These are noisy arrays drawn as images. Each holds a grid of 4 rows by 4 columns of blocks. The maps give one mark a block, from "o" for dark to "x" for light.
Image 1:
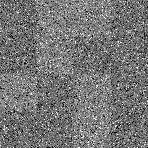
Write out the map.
o x x o
o x o o
x o x o
o o x o
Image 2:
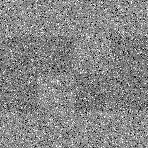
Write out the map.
x x x x
o o x o
o x o o
x x x x
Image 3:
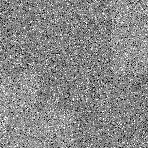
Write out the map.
o o o x
o o o x
x o o o
x x o o
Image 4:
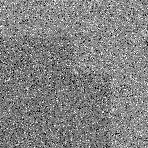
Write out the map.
x x x x
o o x x
o o o x
o o o x
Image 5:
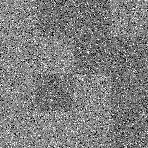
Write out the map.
x o o x
x x o o
x o x o
x x x o
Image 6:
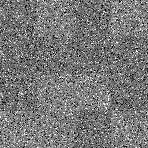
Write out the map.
o x o x
o o o o
o x x o
x x o x
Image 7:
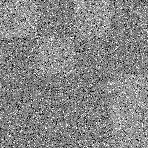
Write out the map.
x o x o
o x o o
o o o x
o o o x
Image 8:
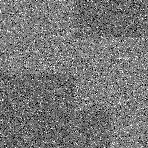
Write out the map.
x x o o
x x x x
o o x x
o o o x
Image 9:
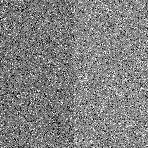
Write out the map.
o o x x
o o x x
o o x x
o o x x
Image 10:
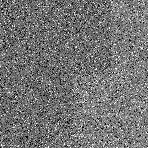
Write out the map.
o o o x
o o o x
o o x x
o o x x
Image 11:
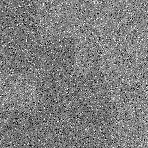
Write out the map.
o x x x
o o x x
x o o x
o o o x
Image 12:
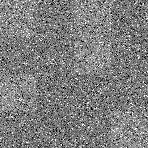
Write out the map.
x o x o
o o x o
x o o o
o o o x
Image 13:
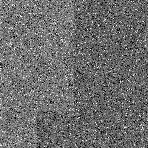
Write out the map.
x x o o
x x o o
x x o o
x o o o
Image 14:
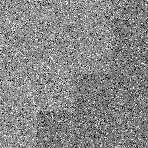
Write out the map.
x x x o
x x x o
x x o o
x o o o
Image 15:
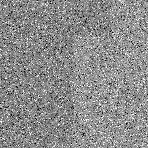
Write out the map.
o o o x
o o x x
o o x x
o o x x
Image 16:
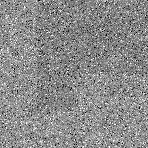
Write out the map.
x o o o
x o o o
x o x x
x x x x
